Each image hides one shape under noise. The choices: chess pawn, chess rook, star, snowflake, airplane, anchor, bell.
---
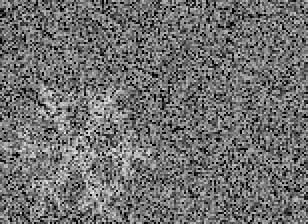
snowflake
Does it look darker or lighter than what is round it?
lighter
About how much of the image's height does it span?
two thirds
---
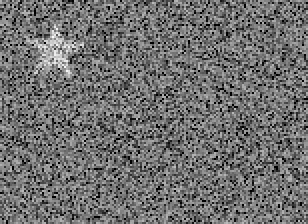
star
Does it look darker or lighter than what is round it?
lighter
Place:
top left
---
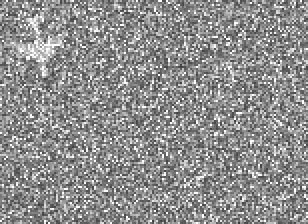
airplane
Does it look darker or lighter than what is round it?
lighter
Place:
top left
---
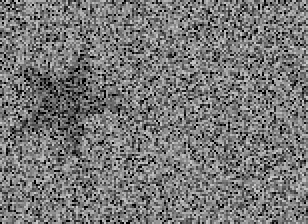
star
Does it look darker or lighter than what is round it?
darker
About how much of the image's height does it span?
half
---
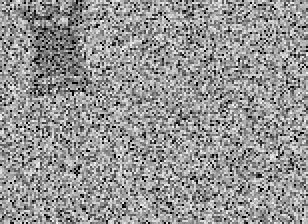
chess rook
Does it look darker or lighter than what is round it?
darker
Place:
top left
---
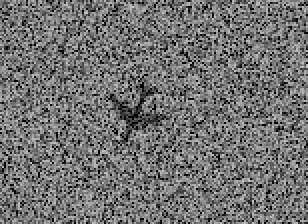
airplane
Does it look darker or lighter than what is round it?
darker
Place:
centre
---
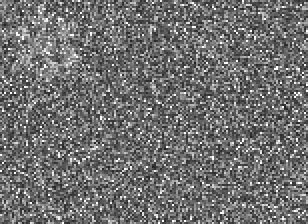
snowflake
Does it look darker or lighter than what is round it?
lighter
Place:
top left
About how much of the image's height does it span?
a third
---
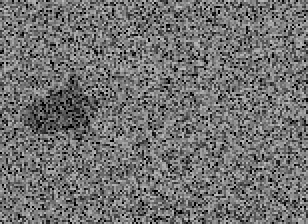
bell
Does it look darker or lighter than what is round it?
darker
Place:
middle left
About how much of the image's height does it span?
a third
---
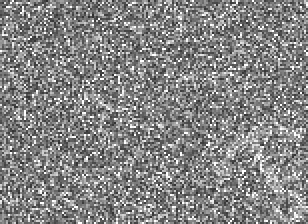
anchor
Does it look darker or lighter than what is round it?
lighter
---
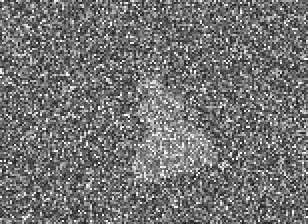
chess pawn
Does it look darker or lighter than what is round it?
lighter
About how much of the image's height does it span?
half
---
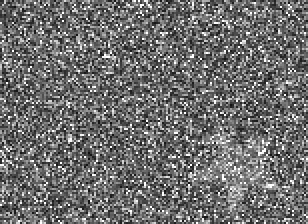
star
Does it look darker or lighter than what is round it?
lighter
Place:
bottom right
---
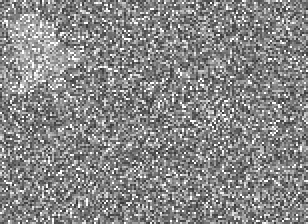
bell
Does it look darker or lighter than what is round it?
lighter
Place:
top left
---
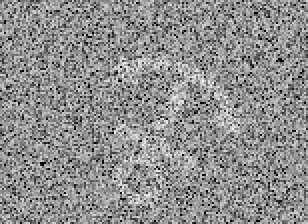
anchor
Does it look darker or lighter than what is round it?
lighter
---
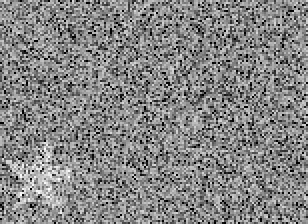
star
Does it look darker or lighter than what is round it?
lighter
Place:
bottom left
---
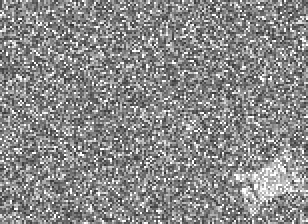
chess rook
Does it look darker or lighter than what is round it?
lighter
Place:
bottom right
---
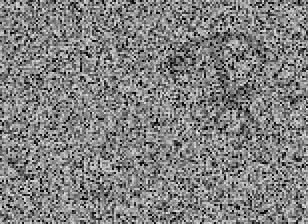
anchor
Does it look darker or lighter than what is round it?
darker
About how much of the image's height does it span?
half
